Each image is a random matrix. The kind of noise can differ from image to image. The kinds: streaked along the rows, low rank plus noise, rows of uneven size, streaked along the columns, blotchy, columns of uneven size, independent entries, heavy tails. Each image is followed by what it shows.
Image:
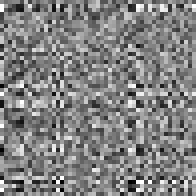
low rank plus noise
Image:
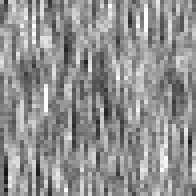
streaked along the columns
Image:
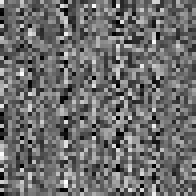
columns of uneven size
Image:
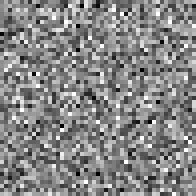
independent entries
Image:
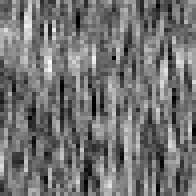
streaked along the columns
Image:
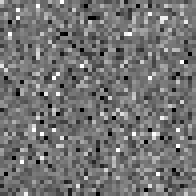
heavy tails
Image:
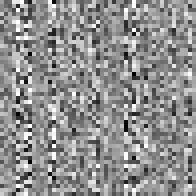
columns of uneven size
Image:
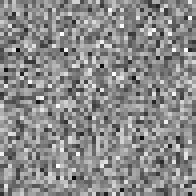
independent entries
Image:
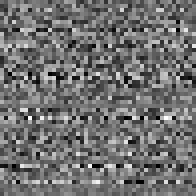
rows of uneven size
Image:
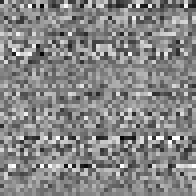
rows of uneven size
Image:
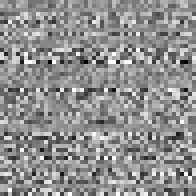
rows of uneven size
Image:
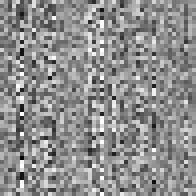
columns of uneven size
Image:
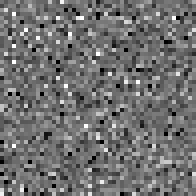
heavy tails
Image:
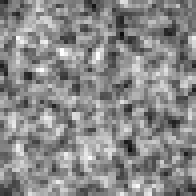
blotchy
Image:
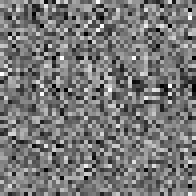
low rank plus noise
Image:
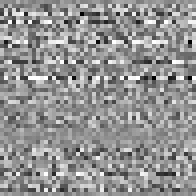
rows of uneven size
